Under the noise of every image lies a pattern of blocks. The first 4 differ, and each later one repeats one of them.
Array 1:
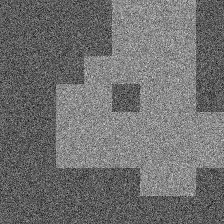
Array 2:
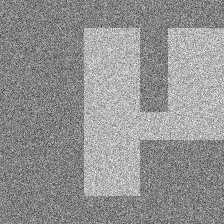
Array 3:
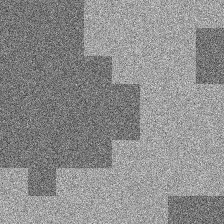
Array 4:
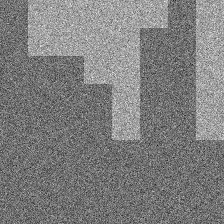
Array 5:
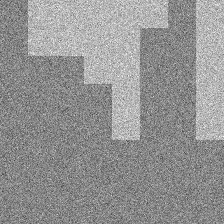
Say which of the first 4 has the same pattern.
4
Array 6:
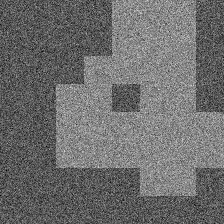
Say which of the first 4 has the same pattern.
1
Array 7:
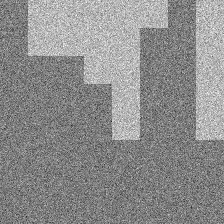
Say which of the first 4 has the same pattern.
4
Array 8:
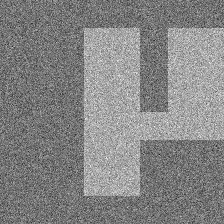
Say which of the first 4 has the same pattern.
2
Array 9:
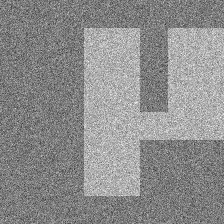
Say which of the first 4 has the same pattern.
2
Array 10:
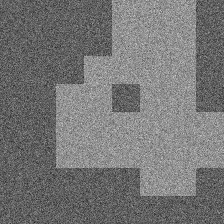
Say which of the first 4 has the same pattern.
1
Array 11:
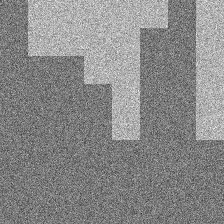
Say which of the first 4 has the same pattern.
4
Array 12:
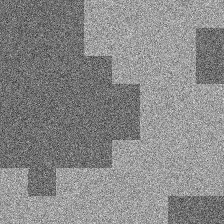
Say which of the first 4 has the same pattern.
3
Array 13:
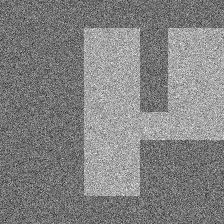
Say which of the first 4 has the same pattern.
2
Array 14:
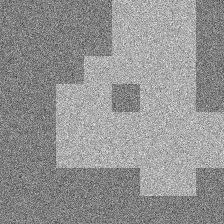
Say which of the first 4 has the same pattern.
1
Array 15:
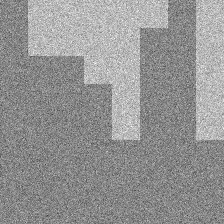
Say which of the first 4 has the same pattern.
4
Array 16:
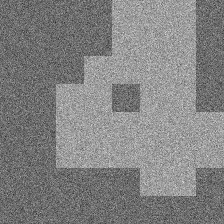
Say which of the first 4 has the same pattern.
1
